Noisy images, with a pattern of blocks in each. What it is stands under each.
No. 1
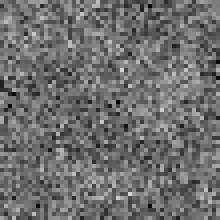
no symmetry
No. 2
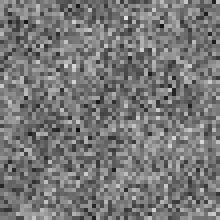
the same after a half turn
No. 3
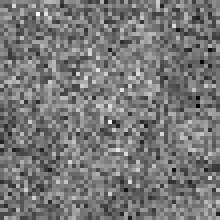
the same after a half turn
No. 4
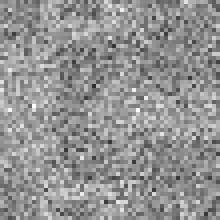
top and bottom mirror each other
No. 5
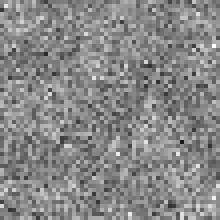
mirrored about the diagonal from the top left
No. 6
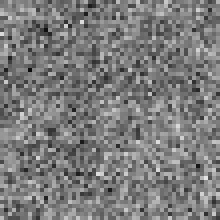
mirrored about the diagonal from the top left
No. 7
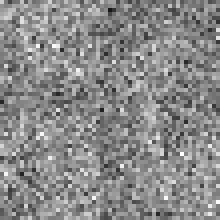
mirrored about the diagonal from the bottom left
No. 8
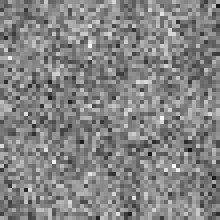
top and bottom mirror each other
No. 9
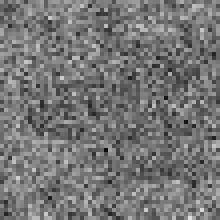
top and bottom mirror each other
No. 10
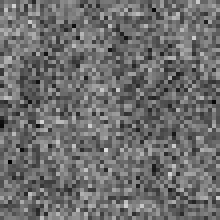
no symmetry
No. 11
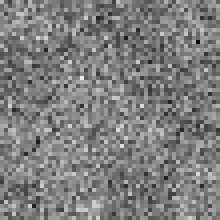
mirrored about the diagonal from the bottom left
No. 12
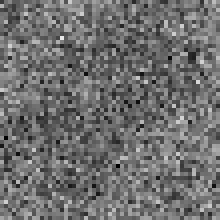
mirrored about the diagonal from the top left
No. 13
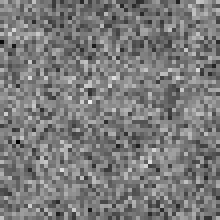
left and right mirror each other
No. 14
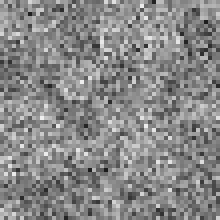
mirrored about the diagonal from the top left
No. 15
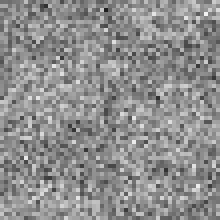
the same after a half turn
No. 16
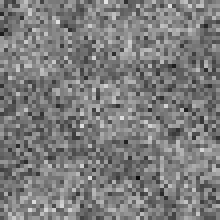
the same after a half turn
